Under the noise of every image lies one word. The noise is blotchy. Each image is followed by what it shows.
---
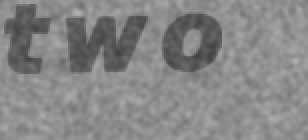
two
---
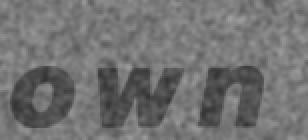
own
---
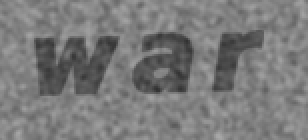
war
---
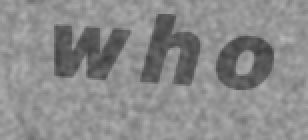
who
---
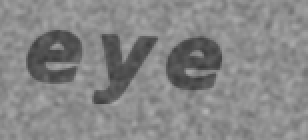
eye
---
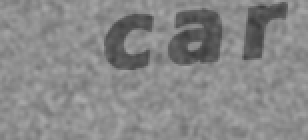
car
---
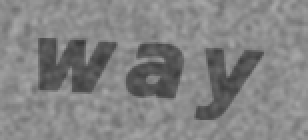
way
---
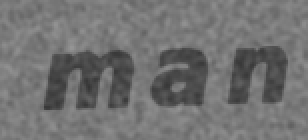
man
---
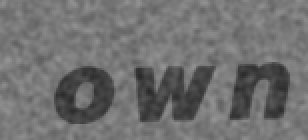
own
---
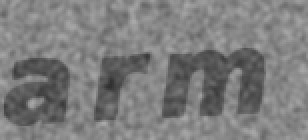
arm
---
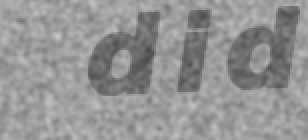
did
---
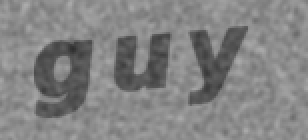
guy
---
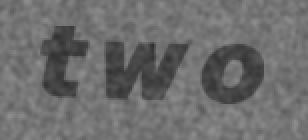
two
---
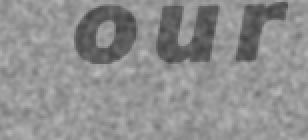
our
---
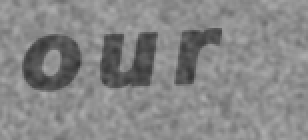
our
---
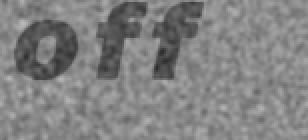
off
